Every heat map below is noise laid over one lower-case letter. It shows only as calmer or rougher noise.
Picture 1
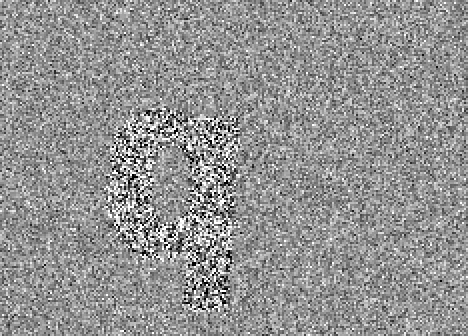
rough q
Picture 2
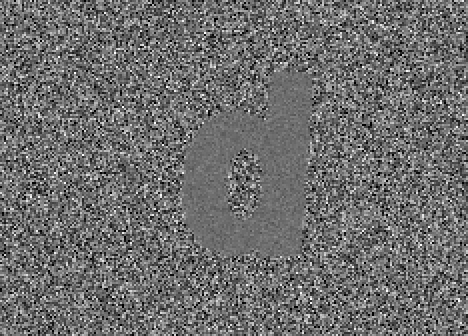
calm d
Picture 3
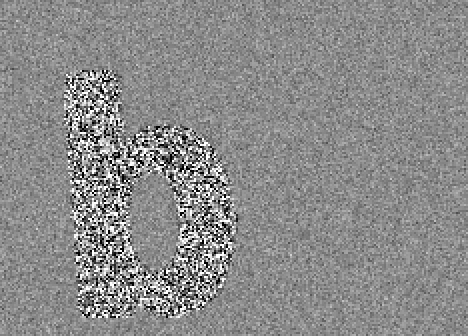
rough b
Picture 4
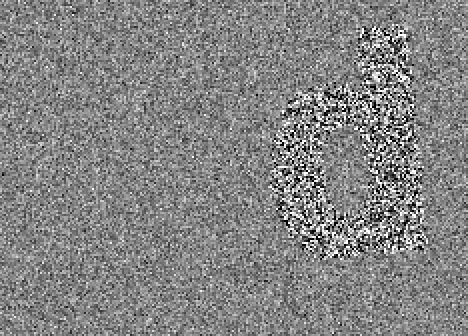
rough d
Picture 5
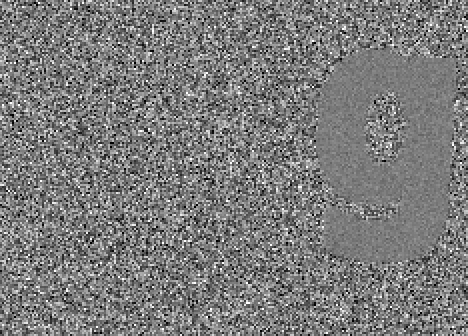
calm g
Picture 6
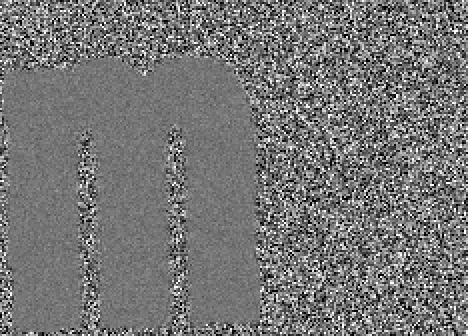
calm m
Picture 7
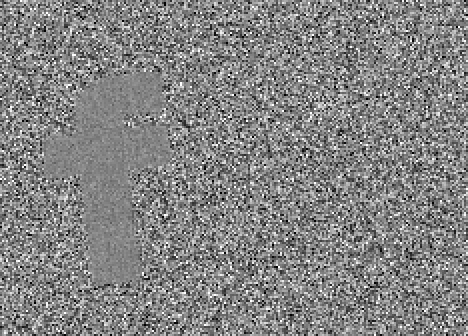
calm f
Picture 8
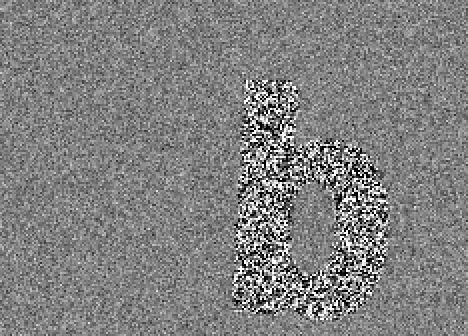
rough b
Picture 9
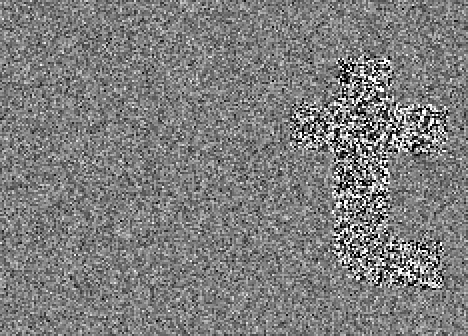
rough t
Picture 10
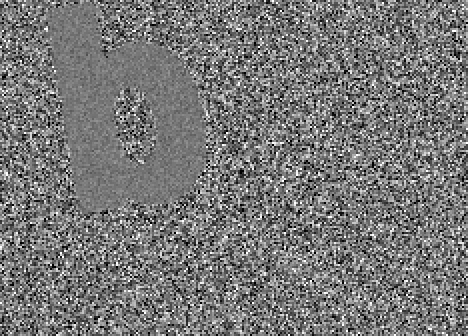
calm b
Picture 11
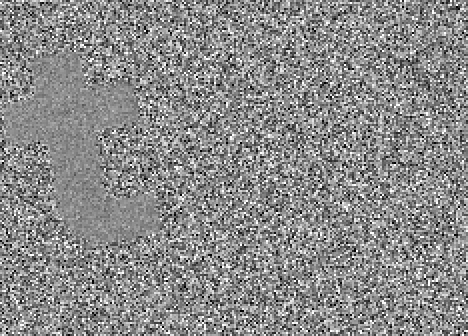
calm t
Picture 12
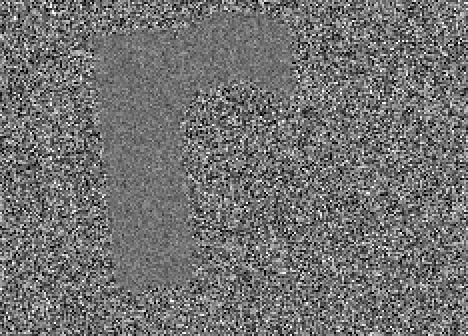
calm r
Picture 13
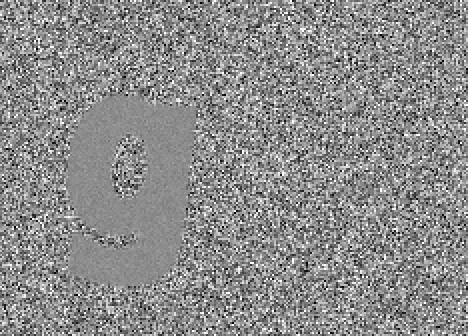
calm g
